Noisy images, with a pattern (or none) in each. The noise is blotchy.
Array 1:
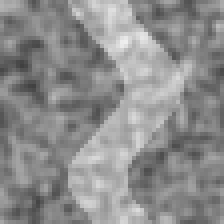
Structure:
a wavy band
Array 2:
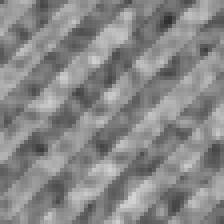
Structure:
diagonal stripes
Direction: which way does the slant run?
bottom left to top right
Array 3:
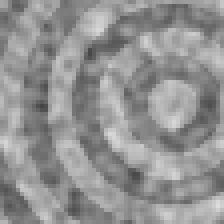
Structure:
rings round one point
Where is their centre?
middle right
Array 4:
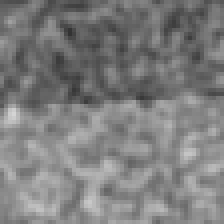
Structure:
a sharp edge
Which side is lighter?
bottom
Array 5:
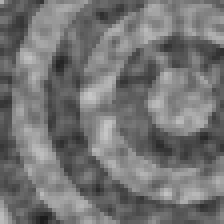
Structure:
rings round one point
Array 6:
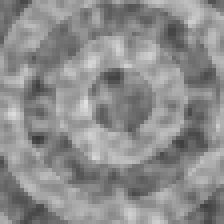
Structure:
rings round one point
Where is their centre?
centre
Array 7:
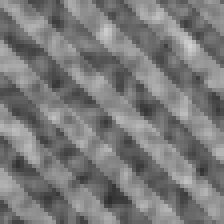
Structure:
diagonal stripes
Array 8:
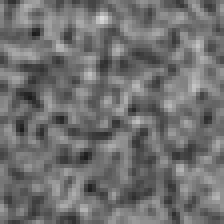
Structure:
only noise
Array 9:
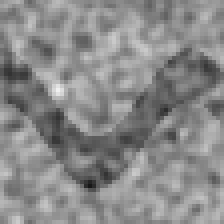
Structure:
a wavy band
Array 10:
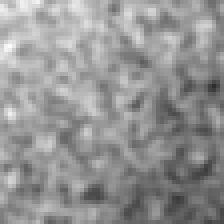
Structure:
a smooth slope
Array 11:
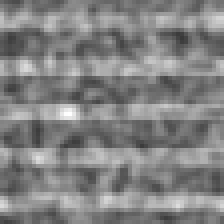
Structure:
horizontal stripes
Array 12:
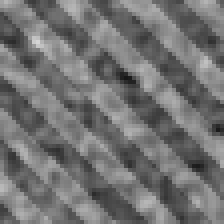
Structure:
diagonal stripes
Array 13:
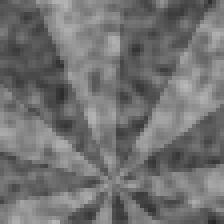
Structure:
spokes from one point
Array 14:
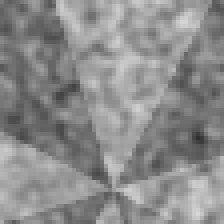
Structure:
spokes from one point
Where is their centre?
bottom middle
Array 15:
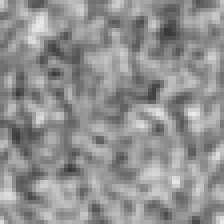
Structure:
only noise
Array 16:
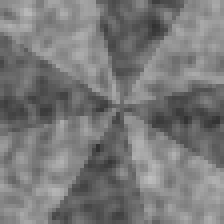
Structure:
spokes from one point
